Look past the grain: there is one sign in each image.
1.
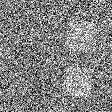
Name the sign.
colon
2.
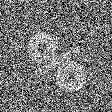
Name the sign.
percent sign
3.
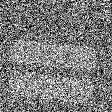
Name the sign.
equals sign
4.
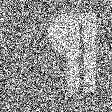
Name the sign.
pilcrow
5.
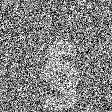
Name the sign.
section sign
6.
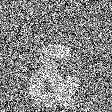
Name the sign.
ampersand
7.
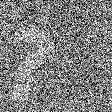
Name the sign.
question mark
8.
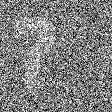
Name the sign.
question mark
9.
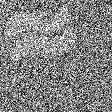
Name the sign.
approximately sign
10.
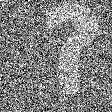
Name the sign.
question mark
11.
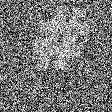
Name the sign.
hash sign
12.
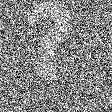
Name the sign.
question mark
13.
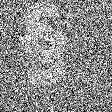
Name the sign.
section sign
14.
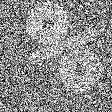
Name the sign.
percent sign
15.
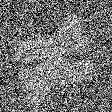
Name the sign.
not-equal sign
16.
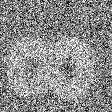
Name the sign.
infinity sign
